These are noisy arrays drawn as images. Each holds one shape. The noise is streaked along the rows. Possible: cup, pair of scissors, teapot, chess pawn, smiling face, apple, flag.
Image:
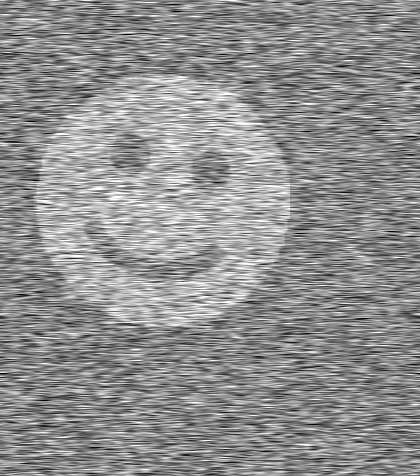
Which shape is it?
smiling face
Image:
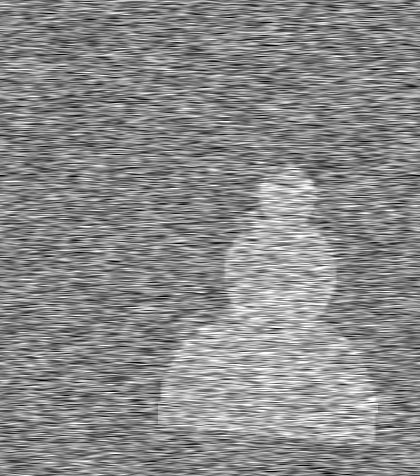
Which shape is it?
chess pawn
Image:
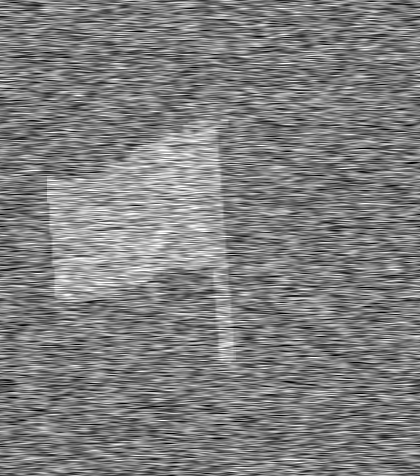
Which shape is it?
flag
